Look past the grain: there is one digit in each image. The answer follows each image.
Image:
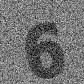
dark 6
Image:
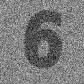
dark 6
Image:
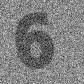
dark 6
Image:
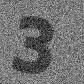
dark 3
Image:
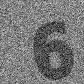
dark 6
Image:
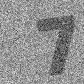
dark 7
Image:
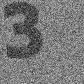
dark 3
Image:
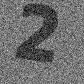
dark 2
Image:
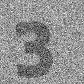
dark 3
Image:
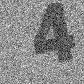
dark 4
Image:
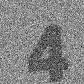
dark 4
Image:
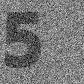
dark 5
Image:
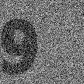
dark 9
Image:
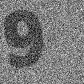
dark 9
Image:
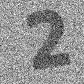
dark 2
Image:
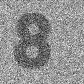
dark 8
